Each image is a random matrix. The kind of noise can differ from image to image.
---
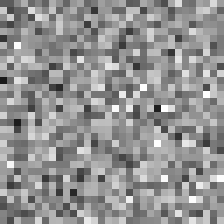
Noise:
independent entries
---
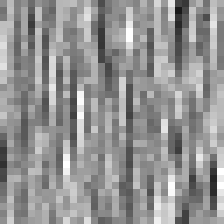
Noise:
streaked along the columns
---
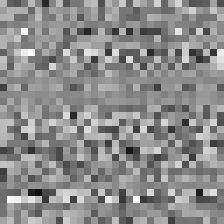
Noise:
rows of uneven size
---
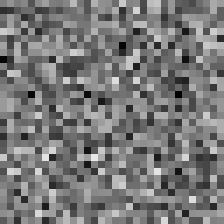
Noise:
independent entries
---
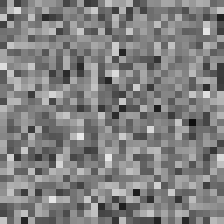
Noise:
low rank plus noise
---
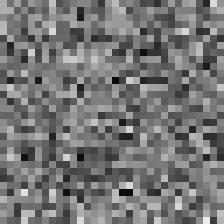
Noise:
low rank plus noise
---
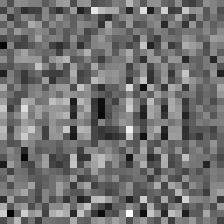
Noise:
low rank plus noise
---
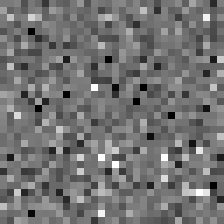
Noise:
heavy tails
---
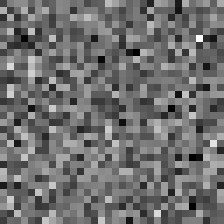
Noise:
independent entries
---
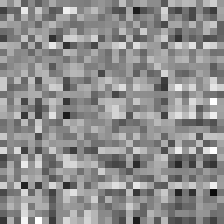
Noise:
low rank plus noise
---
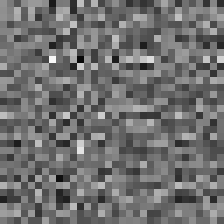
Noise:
low rank plus noise
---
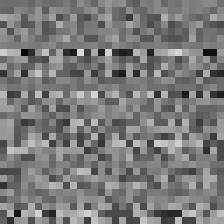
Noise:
rows of uneven size
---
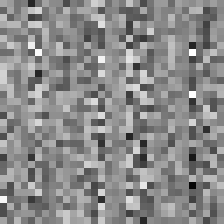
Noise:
columns of uneven size
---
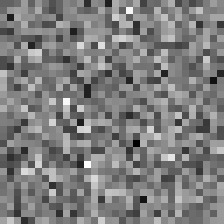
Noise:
independent entries
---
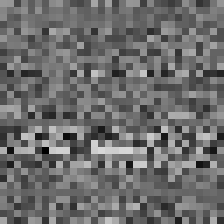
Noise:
rows of uneven size
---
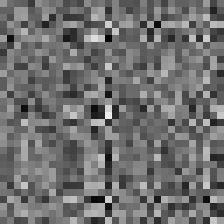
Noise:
low rank plus noise
